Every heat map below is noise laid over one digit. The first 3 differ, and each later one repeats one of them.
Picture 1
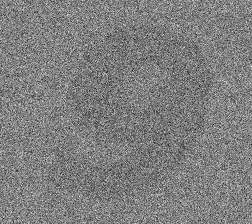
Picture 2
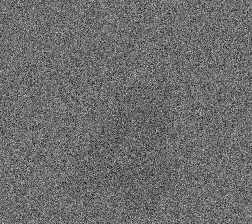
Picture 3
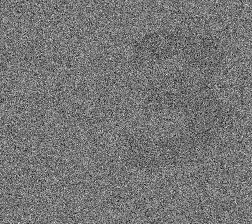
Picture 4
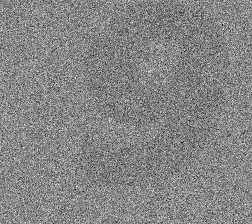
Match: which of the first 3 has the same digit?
1
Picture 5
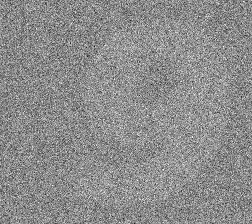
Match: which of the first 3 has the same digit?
1
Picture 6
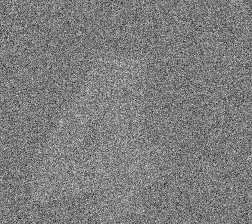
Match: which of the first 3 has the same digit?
2
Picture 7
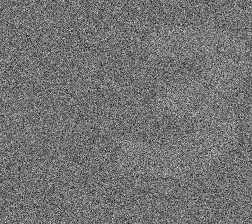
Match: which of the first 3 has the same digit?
3
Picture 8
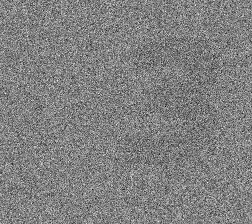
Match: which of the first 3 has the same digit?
3
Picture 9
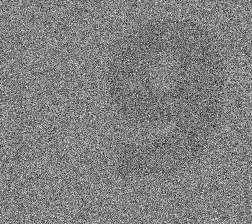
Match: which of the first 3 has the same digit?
1
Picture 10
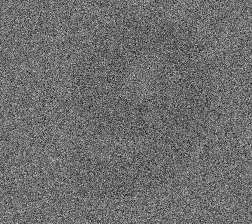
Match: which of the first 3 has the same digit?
1
